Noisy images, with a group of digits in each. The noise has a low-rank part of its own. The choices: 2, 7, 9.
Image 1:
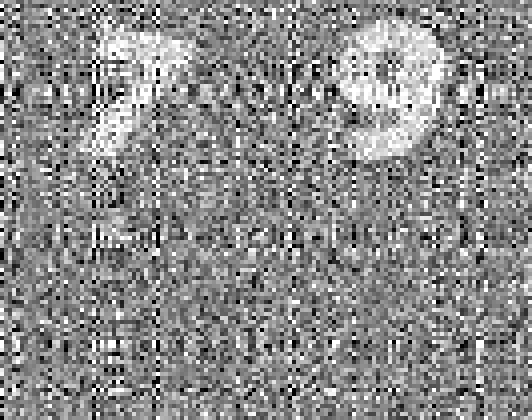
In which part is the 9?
top right
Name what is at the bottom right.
nothing
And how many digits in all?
2
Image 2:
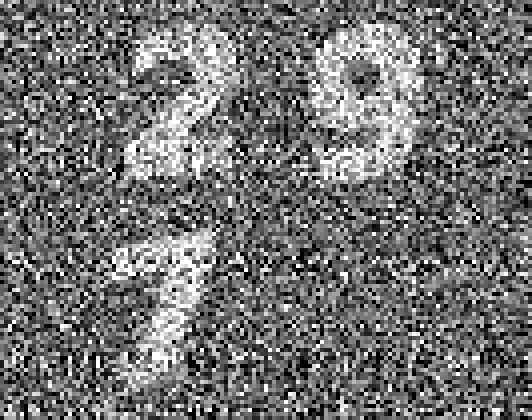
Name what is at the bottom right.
nothing
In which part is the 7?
bottom left
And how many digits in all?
3
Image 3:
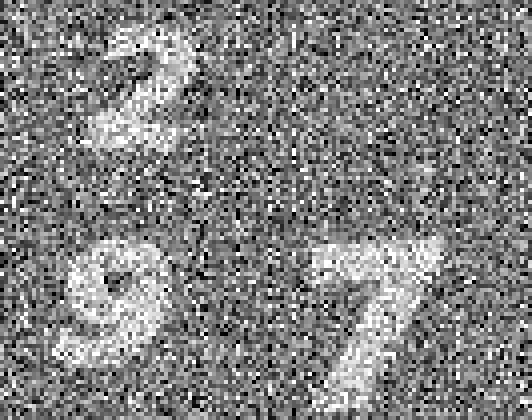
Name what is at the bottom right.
7
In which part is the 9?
bottom left
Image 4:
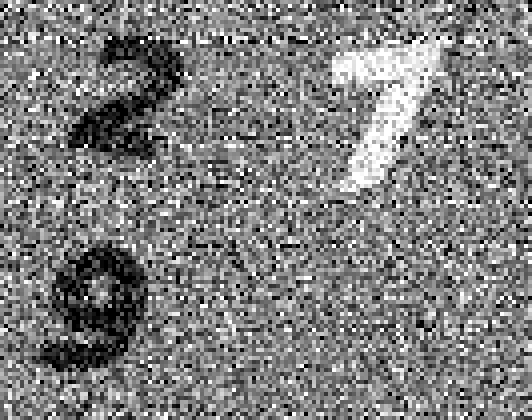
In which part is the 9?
bottom left
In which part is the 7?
top right
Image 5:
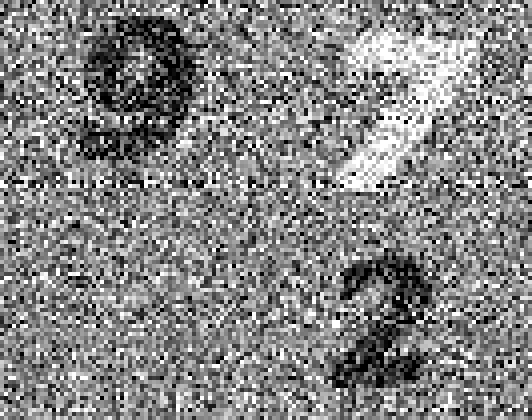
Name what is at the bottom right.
2
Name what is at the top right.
7
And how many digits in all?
3
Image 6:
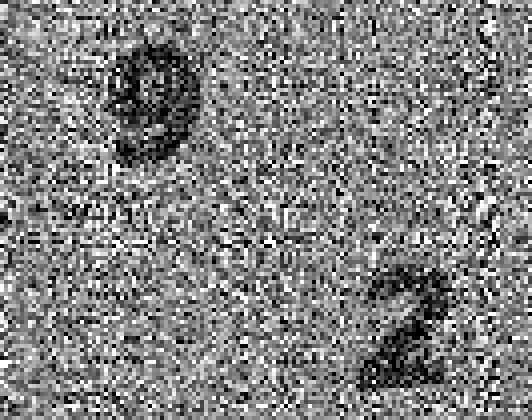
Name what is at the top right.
nothing
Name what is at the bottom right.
2
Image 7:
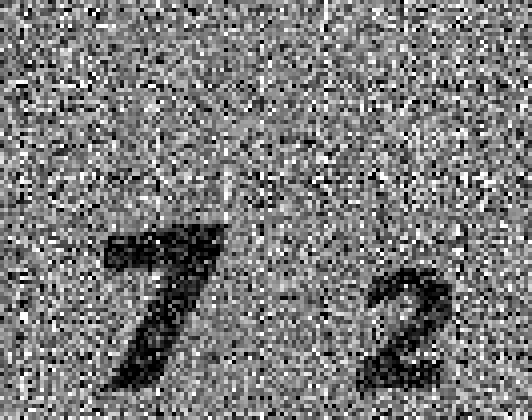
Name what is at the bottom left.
7
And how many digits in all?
2
